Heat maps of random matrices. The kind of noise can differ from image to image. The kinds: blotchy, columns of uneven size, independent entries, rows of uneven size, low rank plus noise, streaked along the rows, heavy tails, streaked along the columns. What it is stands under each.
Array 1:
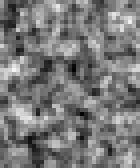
blotchy
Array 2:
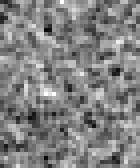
blotchy
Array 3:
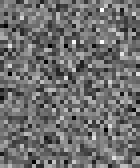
independent entries
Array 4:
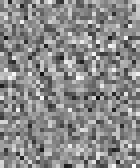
low rank plus noise
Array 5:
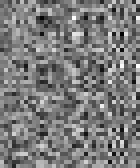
low rank plus noise
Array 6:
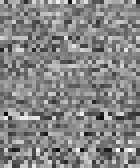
rows of uneven size
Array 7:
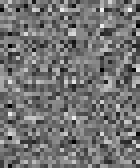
low rank plus noise
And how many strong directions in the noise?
three or four
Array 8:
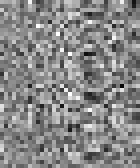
low rank plus noise
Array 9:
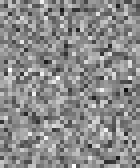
independent entries
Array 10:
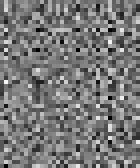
low rank plus noise
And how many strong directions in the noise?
two
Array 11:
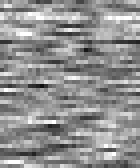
streaked along the rows
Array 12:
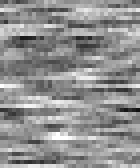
streaked along the rows
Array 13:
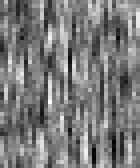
streaked along the columns
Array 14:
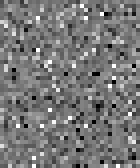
heavy tails
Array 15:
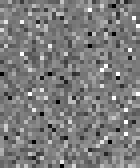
heavy tails
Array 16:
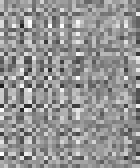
low rank plus noise
